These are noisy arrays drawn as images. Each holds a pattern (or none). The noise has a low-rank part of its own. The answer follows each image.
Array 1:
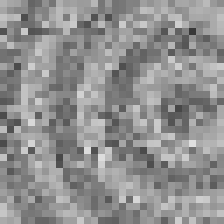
rings round one point
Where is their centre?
middle right
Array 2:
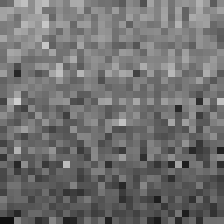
a smooth slope
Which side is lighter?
top
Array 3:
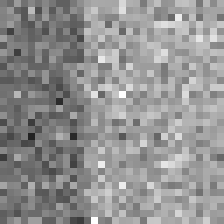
a sharp edge
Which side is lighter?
right
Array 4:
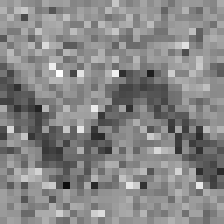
a wavy band
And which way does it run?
left to right
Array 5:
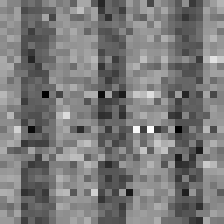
vertical stripes
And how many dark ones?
3
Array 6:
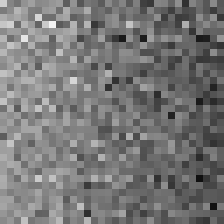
a smooth slope
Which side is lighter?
left
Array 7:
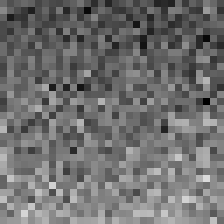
a smooth slope
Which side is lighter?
bottom
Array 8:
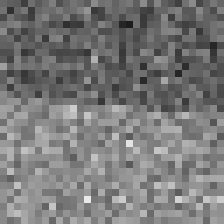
a sharp edge
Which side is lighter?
bottom
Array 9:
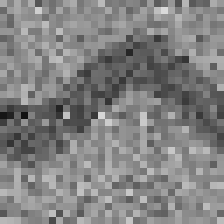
a wavy band
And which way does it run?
left to right
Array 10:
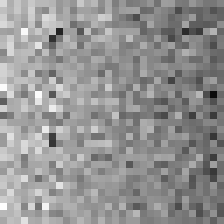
a smooth slope
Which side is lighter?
left
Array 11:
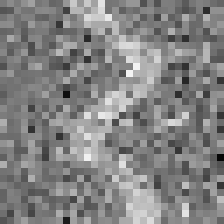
a wavy band
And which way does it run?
top to bottom
